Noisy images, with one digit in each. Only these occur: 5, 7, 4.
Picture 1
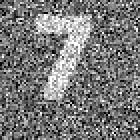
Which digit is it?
7
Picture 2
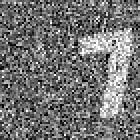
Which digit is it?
7
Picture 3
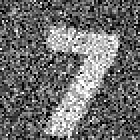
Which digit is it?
7
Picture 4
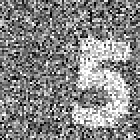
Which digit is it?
5
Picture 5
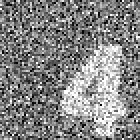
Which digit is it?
4
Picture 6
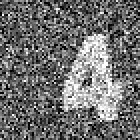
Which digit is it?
4
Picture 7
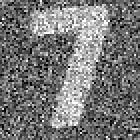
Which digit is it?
7
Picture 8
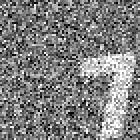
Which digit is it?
7
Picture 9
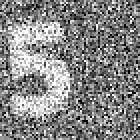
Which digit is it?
5
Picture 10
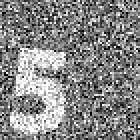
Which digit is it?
5
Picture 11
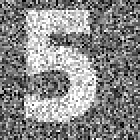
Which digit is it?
5
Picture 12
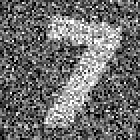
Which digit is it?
7
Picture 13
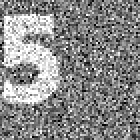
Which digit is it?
5
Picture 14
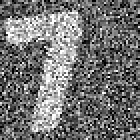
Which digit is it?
7
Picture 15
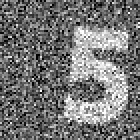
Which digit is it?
5
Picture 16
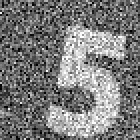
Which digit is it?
5
